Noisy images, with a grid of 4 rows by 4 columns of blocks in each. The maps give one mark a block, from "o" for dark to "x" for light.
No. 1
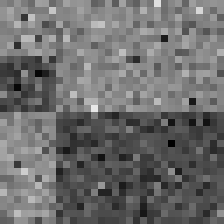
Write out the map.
x x x x
o x x x
x o o o
x o o o
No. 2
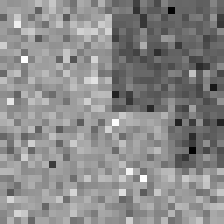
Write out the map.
x x o o
x x o o
x x x o
x x x x
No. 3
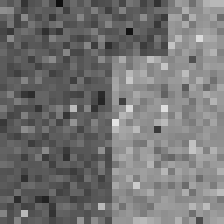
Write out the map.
o o o x
o o x x
o o x x
o o x x
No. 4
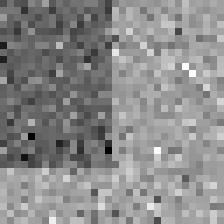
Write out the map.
o o x x
o o x x
o o x x
x x x x
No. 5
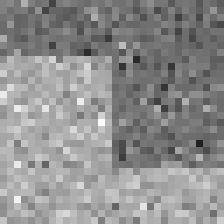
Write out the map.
o o o o
x x o o
x x o o
x x x x
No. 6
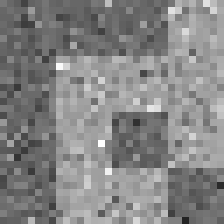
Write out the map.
o o o x
o x x x
o x o x
o x x o
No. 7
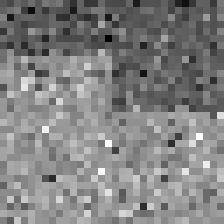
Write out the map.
o o o o
x x o o
x x x x
x x x x
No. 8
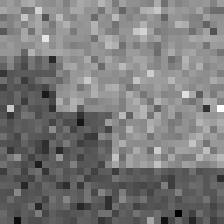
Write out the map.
x x x x
o x x x
o o x x
o o o o
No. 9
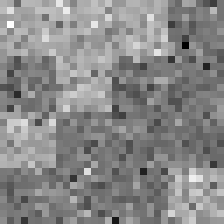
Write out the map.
x x x o
o x o o
x o o o
o o o x
